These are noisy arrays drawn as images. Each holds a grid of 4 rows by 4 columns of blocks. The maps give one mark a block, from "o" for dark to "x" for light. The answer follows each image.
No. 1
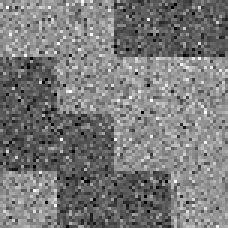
x x o o
o x x x
o o x x
x o o x
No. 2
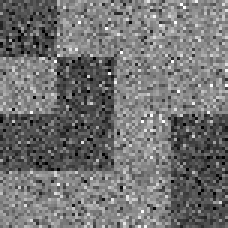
o x x x
x o x x
o o x o
x x x o
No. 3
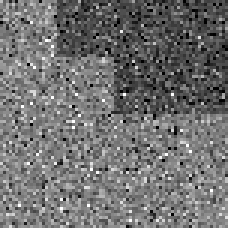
x o o o
x x o o
x x x x
x x x x
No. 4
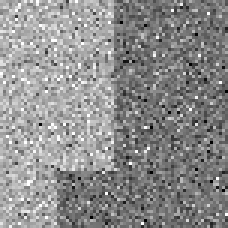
x x o o
x x o o
x x o o
x o o o
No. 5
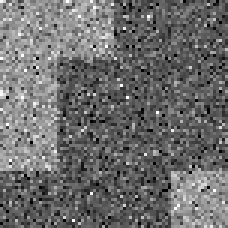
x x o o
x o o o
x o o o
o o o x
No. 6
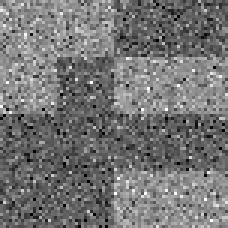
x x o o
x o x x
o o o o
o o x x
